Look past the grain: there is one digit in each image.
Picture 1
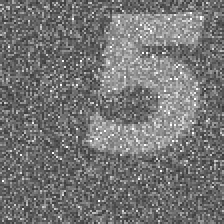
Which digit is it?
5
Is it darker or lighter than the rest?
lighter
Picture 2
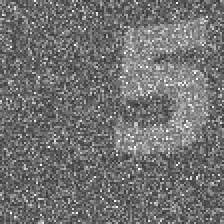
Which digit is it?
5
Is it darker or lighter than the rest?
lighter
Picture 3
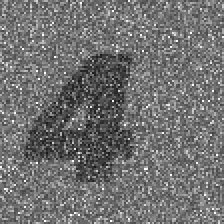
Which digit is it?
4
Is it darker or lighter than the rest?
darker
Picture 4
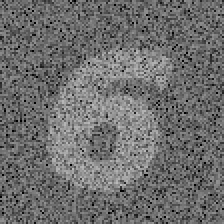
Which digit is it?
6
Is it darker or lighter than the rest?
lighter
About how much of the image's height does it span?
two thirds
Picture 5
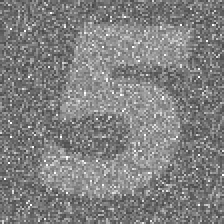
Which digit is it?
5
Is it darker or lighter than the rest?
lighter
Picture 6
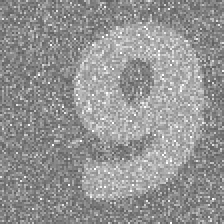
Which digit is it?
9
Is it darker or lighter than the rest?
lighter
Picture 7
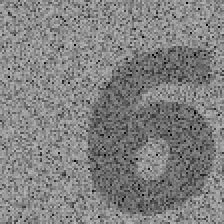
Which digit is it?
6
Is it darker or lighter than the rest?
darker
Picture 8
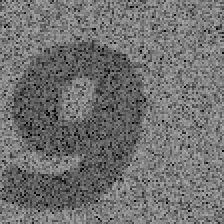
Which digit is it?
9
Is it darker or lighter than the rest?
darker
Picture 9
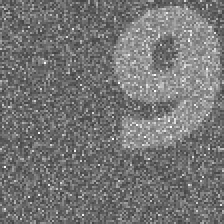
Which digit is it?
9
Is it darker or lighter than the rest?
lighter
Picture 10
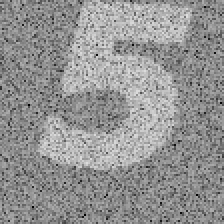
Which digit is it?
5
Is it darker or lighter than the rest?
lighter
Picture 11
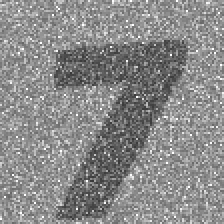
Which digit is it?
7
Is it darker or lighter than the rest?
darker
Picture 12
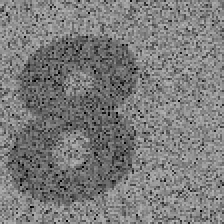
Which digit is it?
8
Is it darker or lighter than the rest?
darker
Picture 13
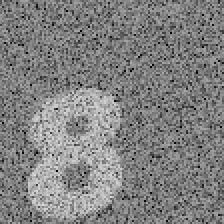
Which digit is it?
8
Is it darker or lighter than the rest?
lighter
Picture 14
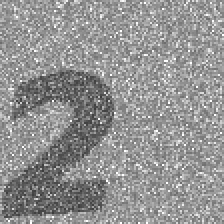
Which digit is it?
2
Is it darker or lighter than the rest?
darker
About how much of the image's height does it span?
two thirds
